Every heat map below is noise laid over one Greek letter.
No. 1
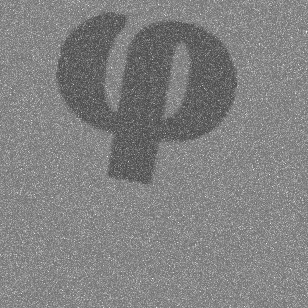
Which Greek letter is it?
phi
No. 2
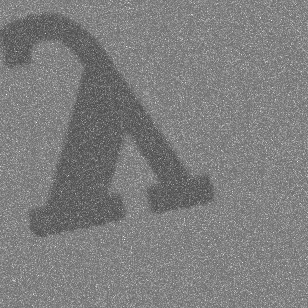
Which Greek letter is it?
lambda
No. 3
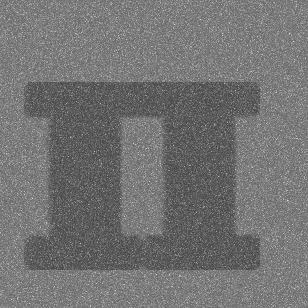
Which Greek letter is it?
pi
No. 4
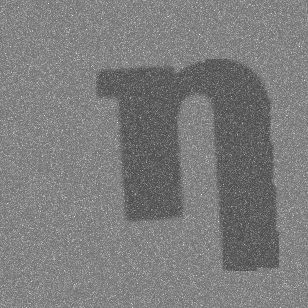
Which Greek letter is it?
eta
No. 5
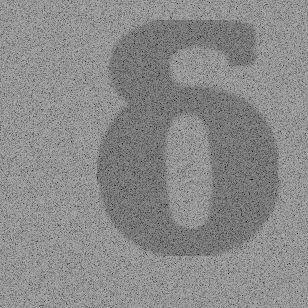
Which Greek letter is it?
delta
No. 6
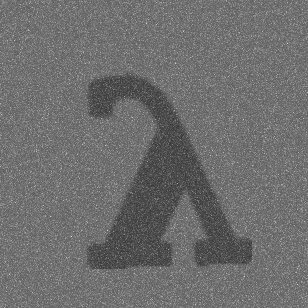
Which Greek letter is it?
lambda
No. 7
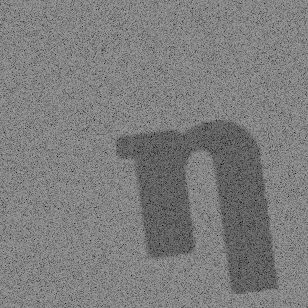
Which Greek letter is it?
eta
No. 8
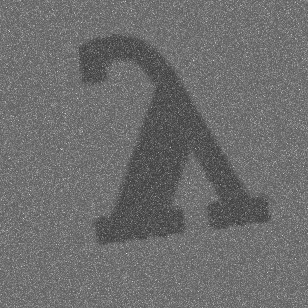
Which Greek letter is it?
lambda
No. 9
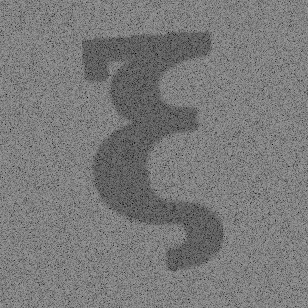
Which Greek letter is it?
xi
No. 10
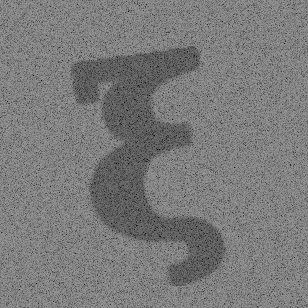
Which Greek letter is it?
xi
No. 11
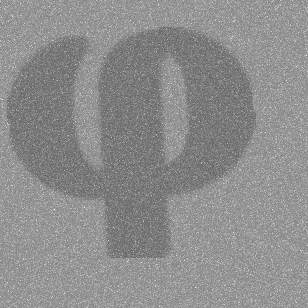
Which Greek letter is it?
phi
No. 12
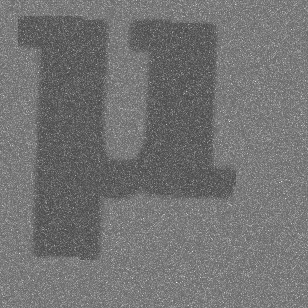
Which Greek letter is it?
mu
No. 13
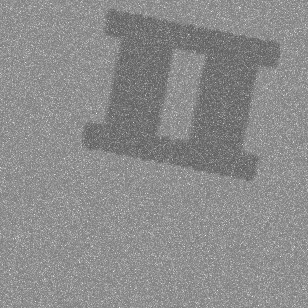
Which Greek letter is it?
pi
